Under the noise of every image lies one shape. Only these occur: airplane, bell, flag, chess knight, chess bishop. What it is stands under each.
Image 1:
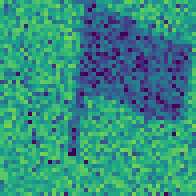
dark flag
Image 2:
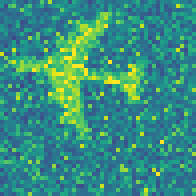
light airplane
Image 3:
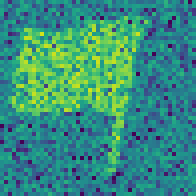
light flag
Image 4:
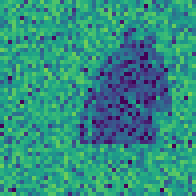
dark chess knight
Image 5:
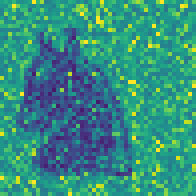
dark chess knight
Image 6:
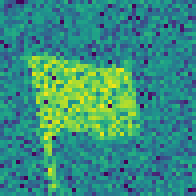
light flag
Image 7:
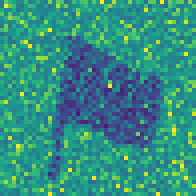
dark flag
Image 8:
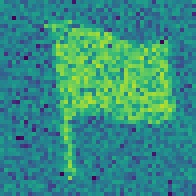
light flag
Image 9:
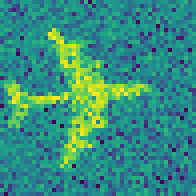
light airplane
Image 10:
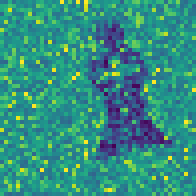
dark chess bishop
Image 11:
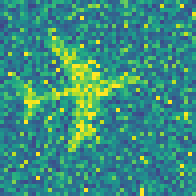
light airplane
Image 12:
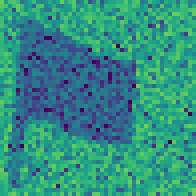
dark flag
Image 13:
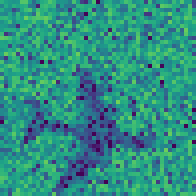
dark airplane
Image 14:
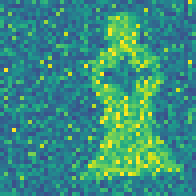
light chess bishop
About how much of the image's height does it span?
nearly all
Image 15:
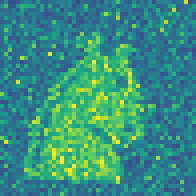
light chess knight
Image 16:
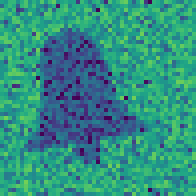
dark bell
